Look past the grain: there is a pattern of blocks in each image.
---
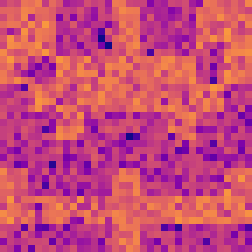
left and right mirror each other
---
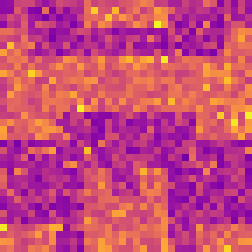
left and right mirror each other
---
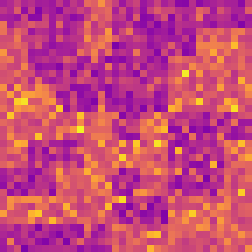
no symmetry
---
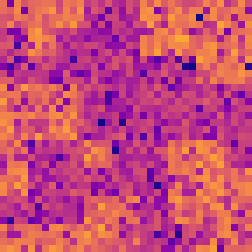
no symmetry
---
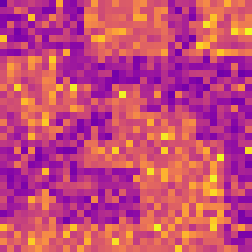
no symmetry
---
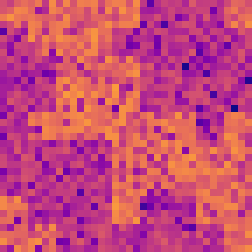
mirrored about the diagonal from the bottom left
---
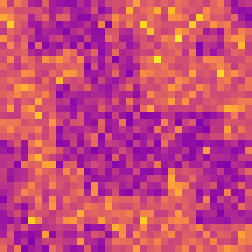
mirrored about the diagonal from the bottom left
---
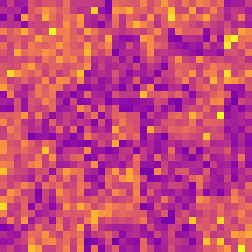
mirrored about the diagonal from the top left
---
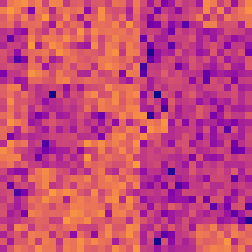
top and bottom mirror each other
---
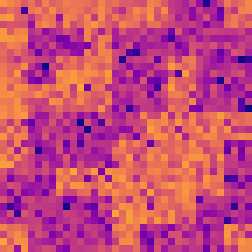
mirrored about the diagonal from the top left
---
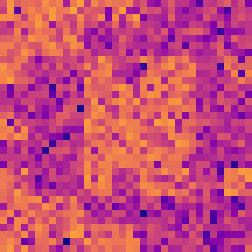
top and bottom mirror each other
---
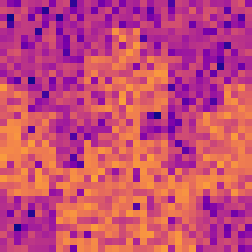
left and right mirror each other
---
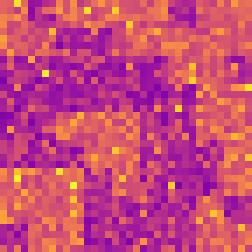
mirrored about the diagonal from the bottom left
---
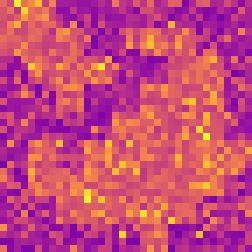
mirrored about the diagonal from the top left
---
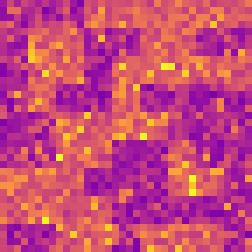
no symmetry
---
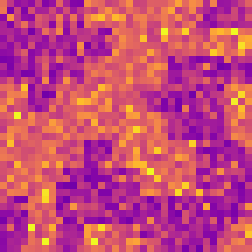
mirrored about the diagonal from the top left
